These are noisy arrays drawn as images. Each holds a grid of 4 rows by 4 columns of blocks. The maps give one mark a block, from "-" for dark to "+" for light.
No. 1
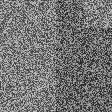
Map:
++-+
++--
++--
++--
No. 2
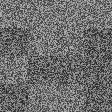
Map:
++++
-++-
+---
-++-
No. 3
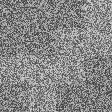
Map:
---+
--++
+++-
-+--
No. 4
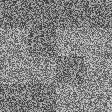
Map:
----
+-++
++-+
--++
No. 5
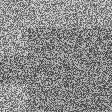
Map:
++++
+---
----
+---
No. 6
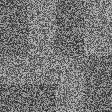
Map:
-+-+
-+-+
+++-
--+-
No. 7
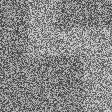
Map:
-+--
-+++
---+
---+
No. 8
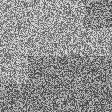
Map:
+++-
++++
+---
----
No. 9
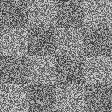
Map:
-+-+
+-+-
-+-+
+-+-
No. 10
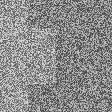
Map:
+---
++--
++--
+---
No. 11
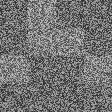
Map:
-+--
-++-
+--+
----
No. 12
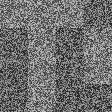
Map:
+++-
-+-+
-+-+
-+--
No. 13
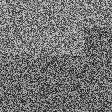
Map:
++++
+++-
----
----
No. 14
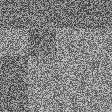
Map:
----
+-++
-+++
-+++
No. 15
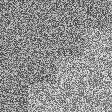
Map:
----
---+
--++
-+++
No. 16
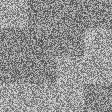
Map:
+---
---+
--++
+++-
